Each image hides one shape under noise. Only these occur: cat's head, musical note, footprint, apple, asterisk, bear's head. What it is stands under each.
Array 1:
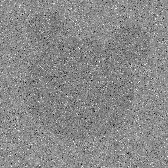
bear's head
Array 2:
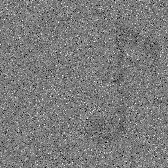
musical note
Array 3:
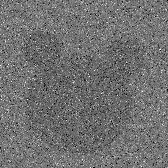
bear's head
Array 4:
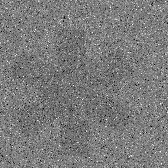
asterisk
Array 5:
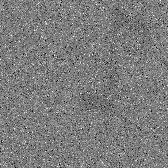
musical note
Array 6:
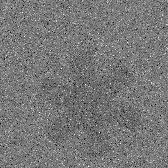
asterisk
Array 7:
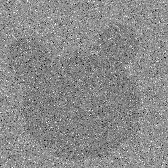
bear's head
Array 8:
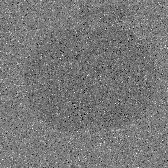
apple
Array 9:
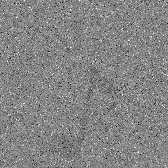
musical note
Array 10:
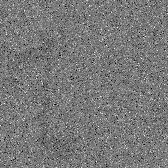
musical note
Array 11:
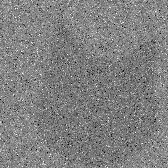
cat's head
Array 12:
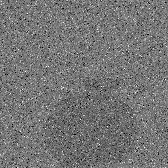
apple
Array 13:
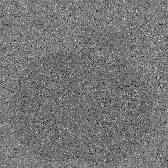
apple
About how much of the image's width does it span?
nearly all
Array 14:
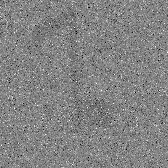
musical note
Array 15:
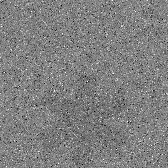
asterisk
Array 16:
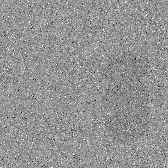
footprint
